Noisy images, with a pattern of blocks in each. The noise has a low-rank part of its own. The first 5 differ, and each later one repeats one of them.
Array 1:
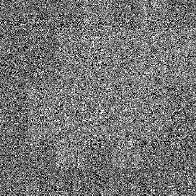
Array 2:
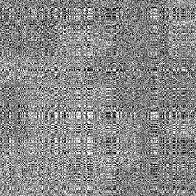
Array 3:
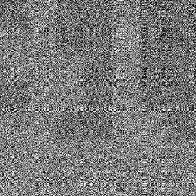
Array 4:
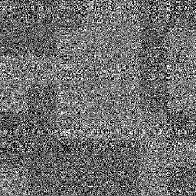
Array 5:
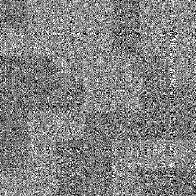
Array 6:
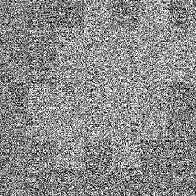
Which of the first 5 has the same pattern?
1
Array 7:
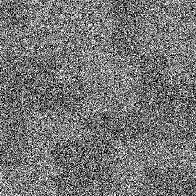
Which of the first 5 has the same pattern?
5
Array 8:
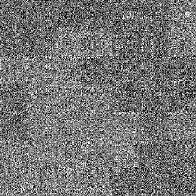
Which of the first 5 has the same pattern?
2
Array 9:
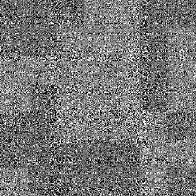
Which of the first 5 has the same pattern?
4
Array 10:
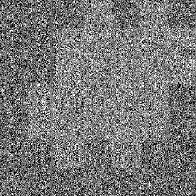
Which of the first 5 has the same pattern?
1
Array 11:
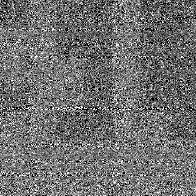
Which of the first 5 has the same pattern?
3
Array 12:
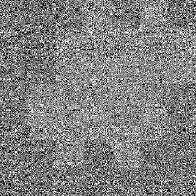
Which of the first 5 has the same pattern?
1
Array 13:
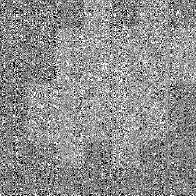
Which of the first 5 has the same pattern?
1
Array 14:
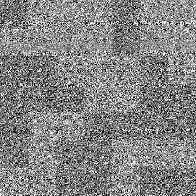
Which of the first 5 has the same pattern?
5
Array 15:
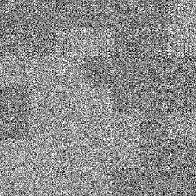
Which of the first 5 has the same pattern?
2
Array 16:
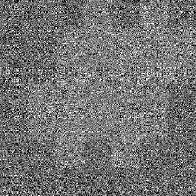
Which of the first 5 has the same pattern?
1
